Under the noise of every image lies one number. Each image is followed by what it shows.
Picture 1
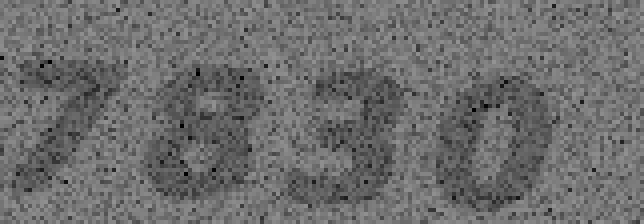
7830
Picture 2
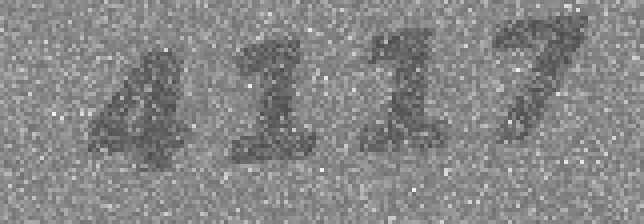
4117
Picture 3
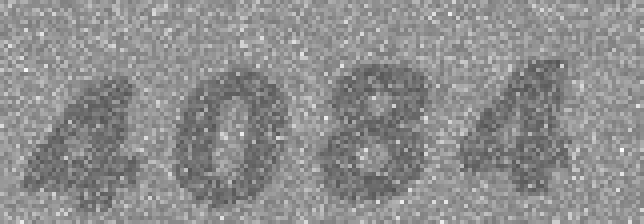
4084
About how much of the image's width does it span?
nearly all
